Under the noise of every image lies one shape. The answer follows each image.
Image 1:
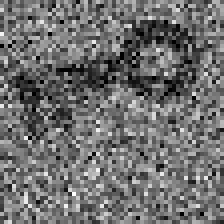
key
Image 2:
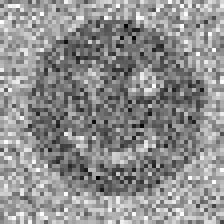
smiling face
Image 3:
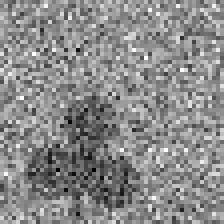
club
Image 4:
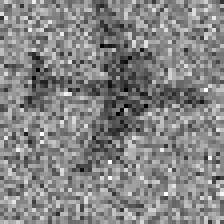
airplane
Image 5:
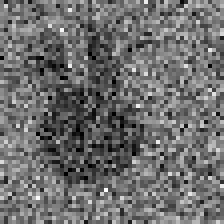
rabbit's head
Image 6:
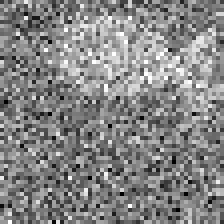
fish
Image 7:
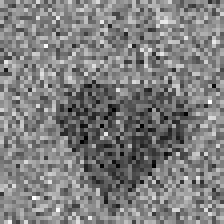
heart
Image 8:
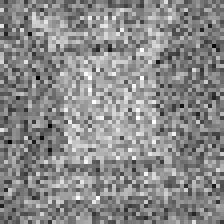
chess rook
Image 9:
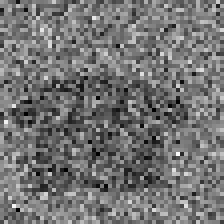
telephone
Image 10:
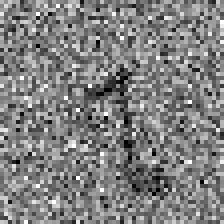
musical note
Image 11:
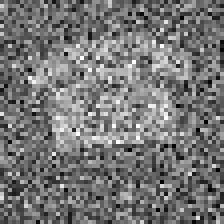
telephone
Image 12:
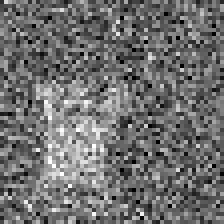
chess rook
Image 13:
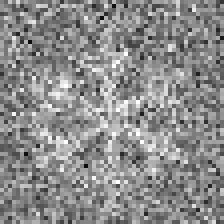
snowflake
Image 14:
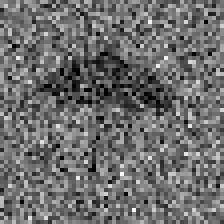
umbrella
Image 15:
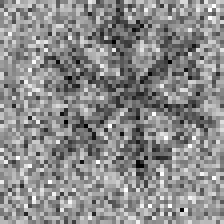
snowflake
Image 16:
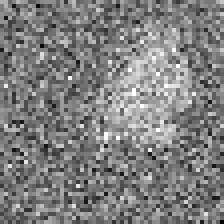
chess knight
